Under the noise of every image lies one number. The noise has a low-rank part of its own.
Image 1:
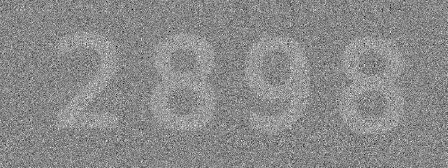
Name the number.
2898
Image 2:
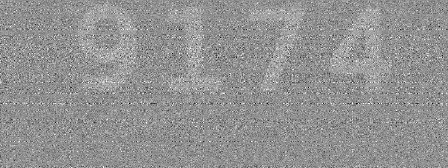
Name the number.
9174
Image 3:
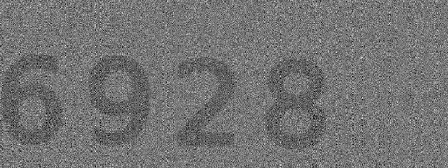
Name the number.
6928
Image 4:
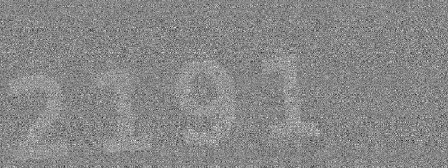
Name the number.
2191
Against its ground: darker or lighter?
lighter
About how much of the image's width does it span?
two thirds
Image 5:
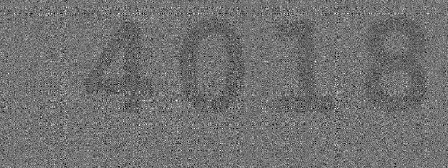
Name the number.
4018
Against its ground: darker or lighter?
darker
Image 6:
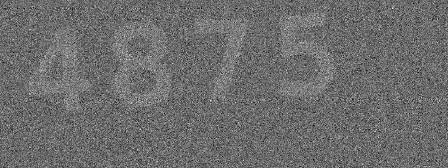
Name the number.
4875
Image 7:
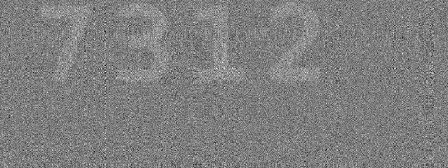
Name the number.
7312
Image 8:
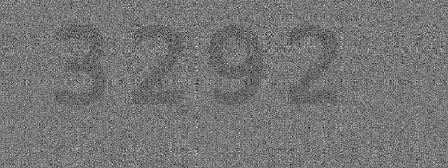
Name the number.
3292
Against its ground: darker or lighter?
darker
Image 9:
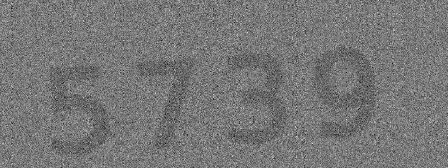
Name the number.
5739
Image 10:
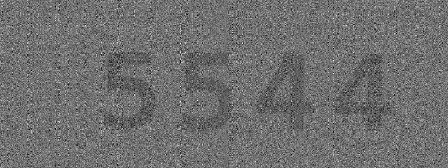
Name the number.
5544
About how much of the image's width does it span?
two thirds
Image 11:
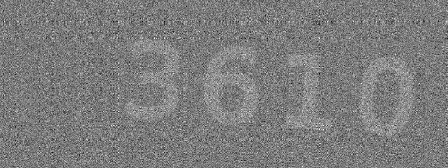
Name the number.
3610
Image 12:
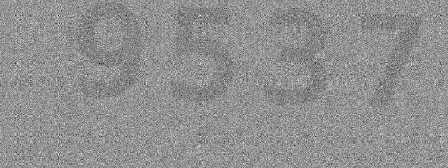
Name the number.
9537
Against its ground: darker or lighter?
darker
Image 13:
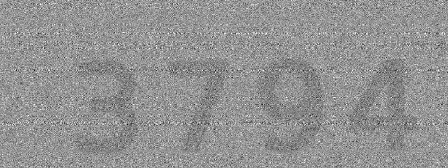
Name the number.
3794
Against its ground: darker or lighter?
darker
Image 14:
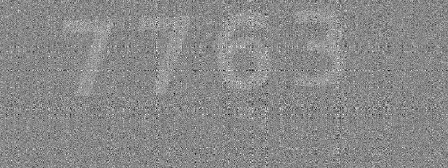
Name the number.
7763
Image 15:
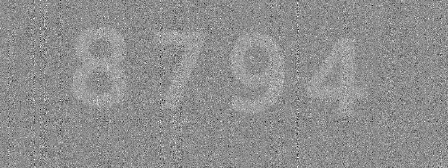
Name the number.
8794
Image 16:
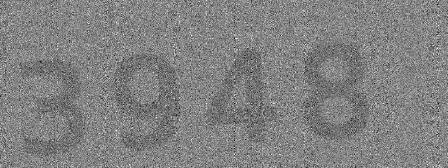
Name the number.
3948
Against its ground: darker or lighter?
darker
